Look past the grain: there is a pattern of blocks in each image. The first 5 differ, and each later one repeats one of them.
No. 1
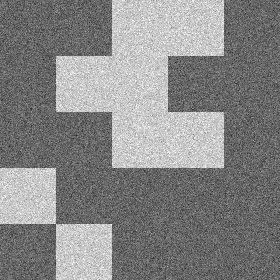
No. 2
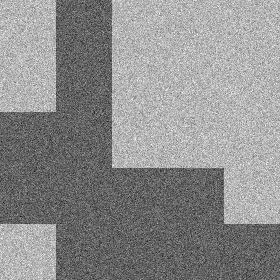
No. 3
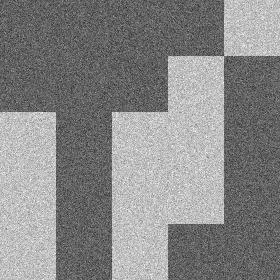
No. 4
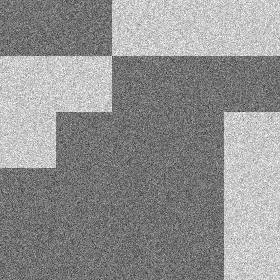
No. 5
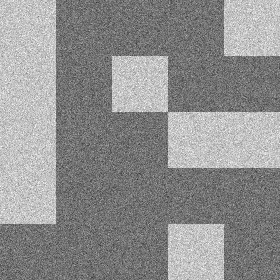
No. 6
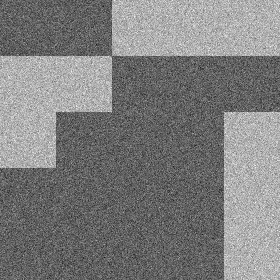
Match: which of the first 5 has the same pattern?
4
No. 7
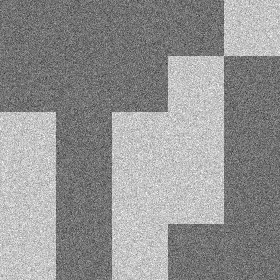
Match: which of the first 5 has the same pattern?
3
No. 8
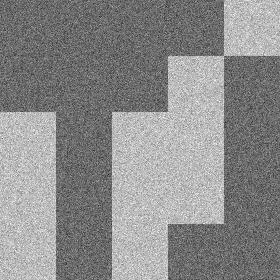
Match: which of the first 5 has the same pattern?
3
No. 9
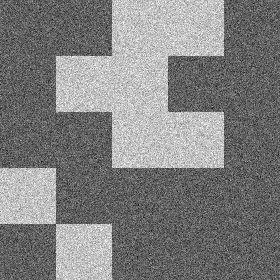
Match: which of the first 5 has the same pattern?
1
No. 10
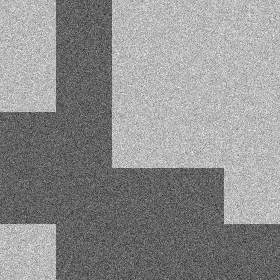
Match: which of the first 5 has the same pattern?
2
